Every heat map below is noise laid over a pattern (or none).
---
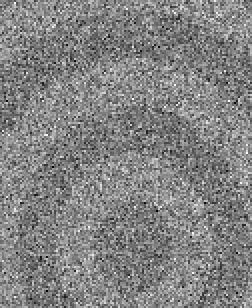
rings round one point
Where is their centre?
bottom middle
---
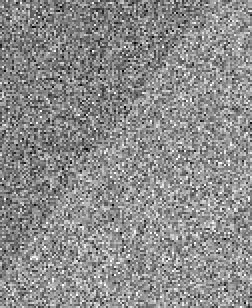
a sharp edge
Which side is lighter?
bottom right
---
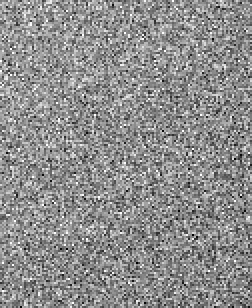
a smooth slope
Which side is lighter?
top left
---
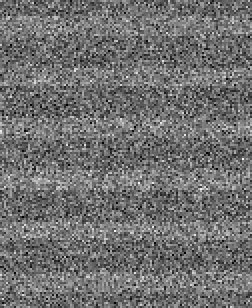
horizontal stripes
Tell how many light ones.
6
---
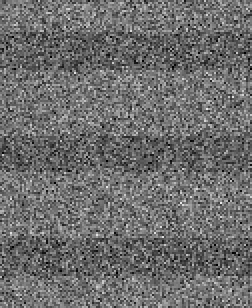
horizontal stripes
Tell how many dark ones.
3
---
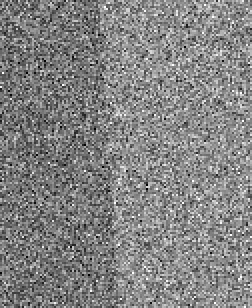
a sharp edge
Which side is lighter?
right
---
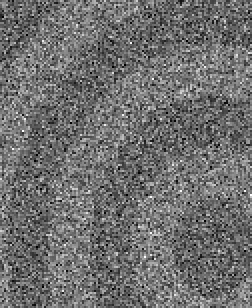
rings round one point
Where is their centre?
bottom right
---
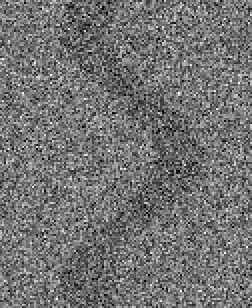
a wavy band
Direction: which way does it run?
top to bottom
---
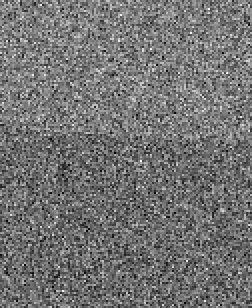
a sharp edge
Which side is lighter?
top
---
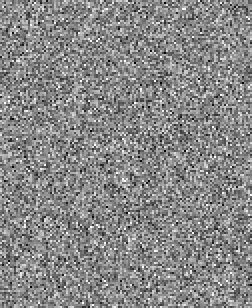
only noise
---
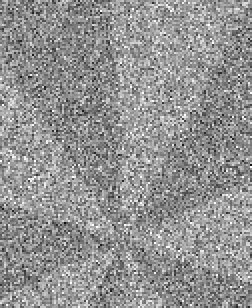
spokes from one point
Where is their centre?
bottom middle
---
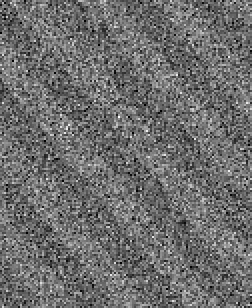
diagonal stripes
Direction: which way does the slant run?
top left to bottom right
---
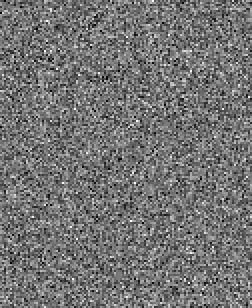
only noise
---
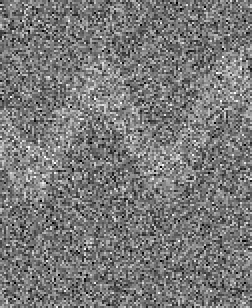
a wavy band
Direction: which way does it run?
left to right
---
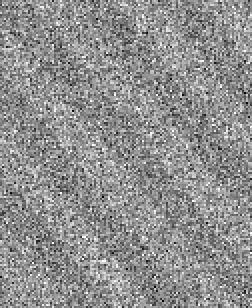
diagonal stripes
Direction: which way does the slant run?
top left to bottom right
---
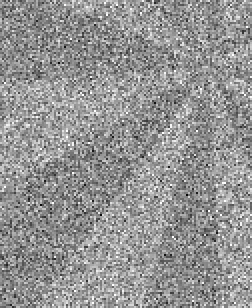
spokes from one point
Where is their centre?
top right
